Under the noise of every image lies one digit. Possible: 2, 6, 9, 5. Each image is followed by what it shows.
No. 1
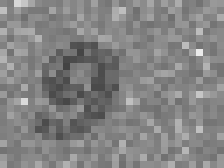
9
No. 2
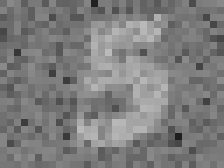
5
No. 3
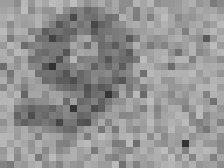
9
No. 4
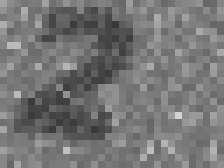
2
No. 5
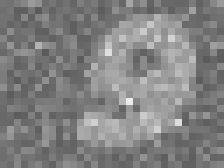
9
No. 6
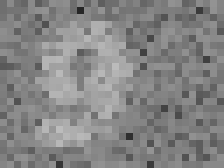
9
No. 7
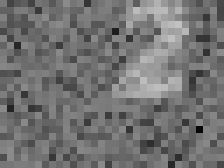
2
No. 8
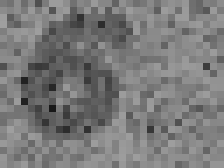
6
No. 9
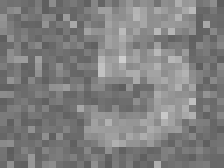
5
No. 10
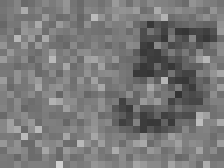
5
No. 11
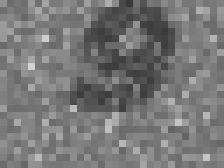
9
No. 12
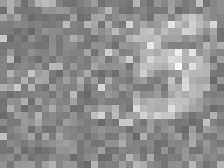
5
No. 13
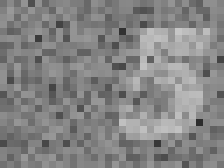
5
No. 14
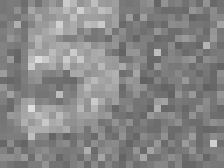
5
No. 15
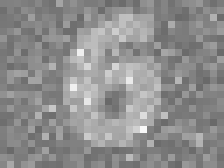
6
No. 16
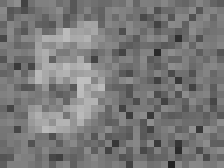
5
